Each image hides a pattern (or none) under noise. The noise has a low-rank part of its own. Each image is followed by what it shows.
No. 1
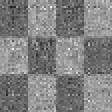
a checkerboard
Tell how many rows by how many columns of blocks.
3 by 4
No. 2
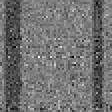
bands of columns
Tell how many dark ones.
2
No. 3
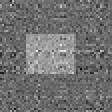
one block
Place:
centre
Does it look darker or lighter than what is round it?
lighter
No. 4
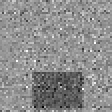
one block
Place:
bottom middle
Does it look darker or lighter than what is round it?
darker
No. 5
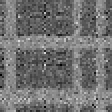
bands of rows crossing bands of columns
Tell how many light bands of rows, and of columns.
2 and 3
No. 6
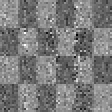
a checkerboard
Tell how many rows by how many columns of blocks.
4 by 6
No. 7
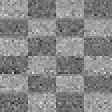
a checkerboard
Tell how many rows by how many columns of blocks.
6 by 4
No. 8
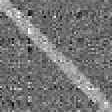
a diagonal band
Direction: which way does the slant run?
top left to bottom right
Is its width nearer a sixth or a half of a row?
a sixth
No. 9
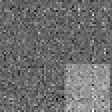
one block
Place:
bottom right
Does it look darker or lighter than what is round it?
lighter
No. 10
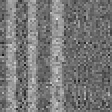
bands of columns
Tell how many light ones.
3
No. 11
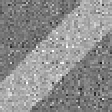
a diagonal band
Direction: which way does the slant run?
bottom left to top right
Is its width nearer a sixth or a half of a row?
a half
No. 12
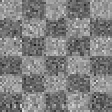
a checkerboard
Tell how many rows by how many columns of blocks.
6 by 5
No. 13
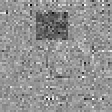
one block
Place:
top middle
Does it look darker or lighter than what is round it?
darker
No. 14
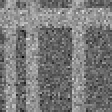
bands of rows crossing bands of columns
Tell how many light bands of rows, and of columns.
1 and 3
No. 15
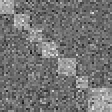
blocks along the diagonal
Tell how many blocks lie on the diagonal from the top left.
7
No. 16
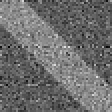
a diagonal band
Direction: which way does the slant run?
top left to bottom right
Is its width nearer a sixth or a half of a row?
a half
